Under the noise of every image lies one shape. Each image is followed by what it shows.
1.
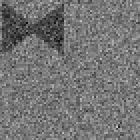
bow tie
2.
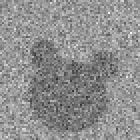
bear's head
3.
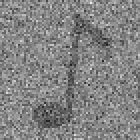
musical note
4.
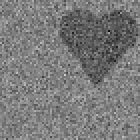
heart
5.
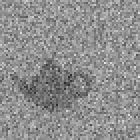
teapot
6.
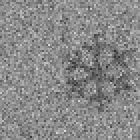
snowflake
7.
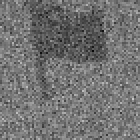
flag
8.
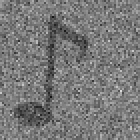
musical note
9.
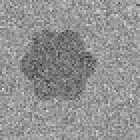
flower
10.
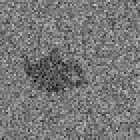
teapot
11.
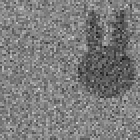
rabbit's head
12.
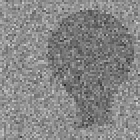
light bulb
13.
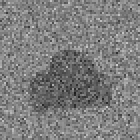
cloud
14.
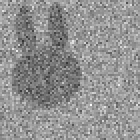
rabbit's head
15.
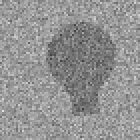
light bulb
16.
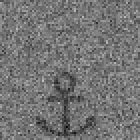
anchor
